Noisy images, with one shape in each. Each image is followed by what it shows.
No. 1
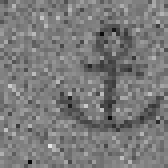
anchor
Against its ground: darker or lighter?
darker
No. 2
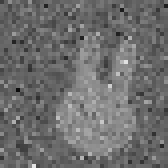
rabbit's head
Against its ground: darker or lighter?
lighter
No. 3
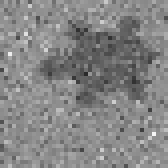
turtle
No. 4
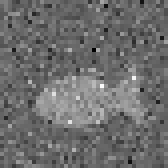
fish
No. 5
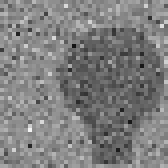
light bulb
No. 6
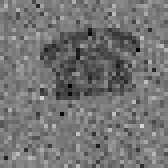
telephone
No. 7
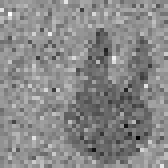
rabbit's head
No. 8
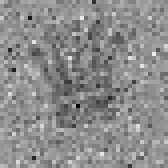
chess queen
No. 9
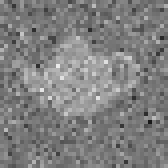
teapot
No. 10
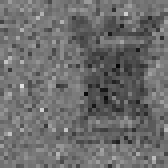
chess rook
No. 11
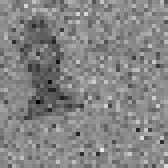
chess bishop
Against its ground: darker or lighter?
darker
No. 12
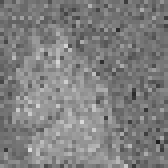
chess knight
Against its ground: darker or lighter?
lighter
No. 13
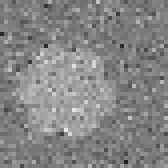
flower
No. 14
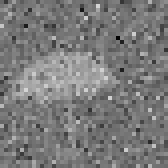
umbrella
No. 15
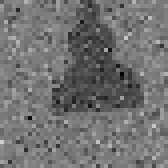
chess pawn
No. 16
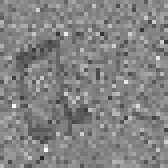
pair of musical notes
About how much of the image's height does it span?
two thirds
